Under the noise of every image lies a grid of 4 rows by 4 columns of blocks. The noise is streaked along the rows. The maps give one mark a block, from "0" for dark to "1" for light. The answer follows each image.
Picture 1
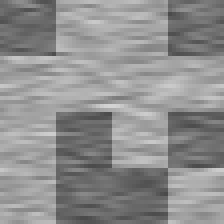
0110
1111
1010
1001
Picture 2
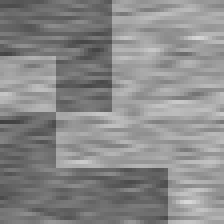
0011
1011
0111
0001
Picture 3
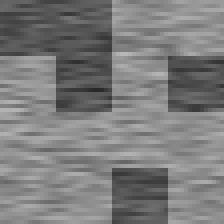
0011
1010
1111
1101
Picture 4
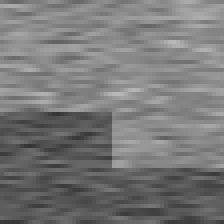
1111
1111
0011
0000
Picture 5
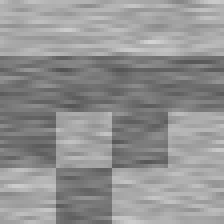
1111
0000
0101
1011
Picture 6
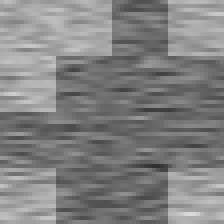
1101
1000
0000
1001
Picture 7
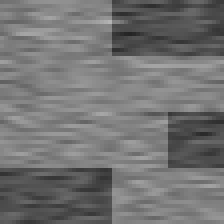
1100
1111
1110
0011
